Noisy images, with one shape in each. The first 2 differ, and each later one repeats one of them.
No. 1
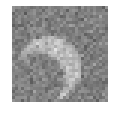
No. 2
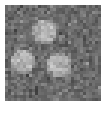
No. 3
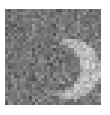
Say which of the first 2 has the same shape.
1
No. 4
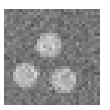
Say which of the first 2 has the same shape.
2
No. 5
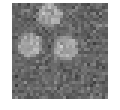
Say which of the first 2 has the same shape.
2
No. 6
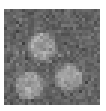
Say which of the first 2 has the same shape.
2
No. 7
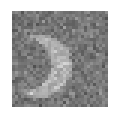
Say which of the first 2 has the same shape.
1
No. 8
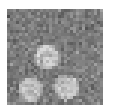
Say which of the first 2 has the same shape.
2
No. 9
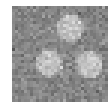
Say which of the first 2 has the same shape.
2
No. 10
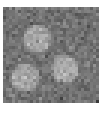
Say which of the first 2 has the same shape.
2
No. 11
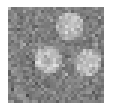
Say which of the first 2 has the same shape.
2
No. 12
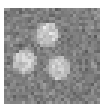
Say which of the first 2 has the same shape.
2
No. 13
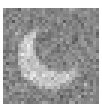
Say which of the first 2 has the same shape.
1
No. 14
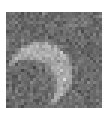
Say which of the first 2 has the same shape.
1
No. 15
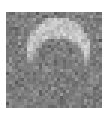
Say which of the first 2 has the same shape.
1
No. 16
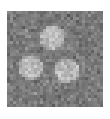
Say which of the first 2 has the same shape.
2
